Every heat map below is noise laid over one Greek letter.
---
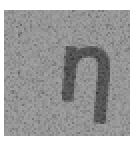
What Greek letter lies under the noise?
eta
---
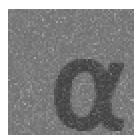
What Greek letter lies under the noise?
alpha
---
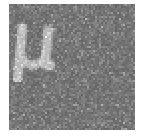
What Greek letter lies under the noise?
mu
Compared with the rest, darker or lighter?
lighter
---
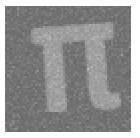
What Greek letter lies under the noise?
pi
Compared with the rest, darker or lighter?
lighter
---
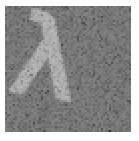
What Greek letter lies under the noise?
lambda
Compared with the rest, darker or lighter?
lighter
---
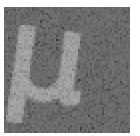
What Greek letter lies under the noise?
mu
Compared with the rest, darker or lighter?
lighter
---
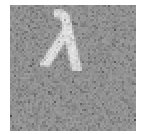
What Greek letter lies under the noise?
lambda
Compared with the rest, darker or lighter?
lighter
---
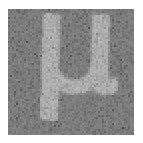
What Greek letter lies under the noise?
mu
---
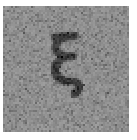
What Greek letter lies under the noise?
xi
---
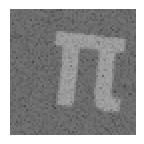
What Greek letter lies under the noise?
pi
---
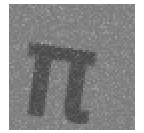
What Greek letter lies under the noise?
pi
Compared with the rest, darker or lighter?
darker
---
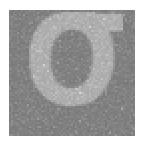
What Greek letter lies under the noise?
sigma
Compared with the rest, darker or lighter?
lighter
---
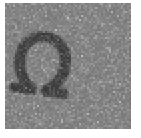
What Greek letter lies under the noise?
omega
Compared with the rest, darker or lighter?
darker
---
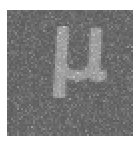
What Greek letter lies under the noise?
mu
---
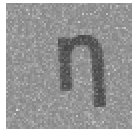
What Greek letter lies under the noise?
eta
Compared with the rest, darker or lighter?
darker
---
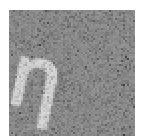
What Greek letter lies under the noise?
eta
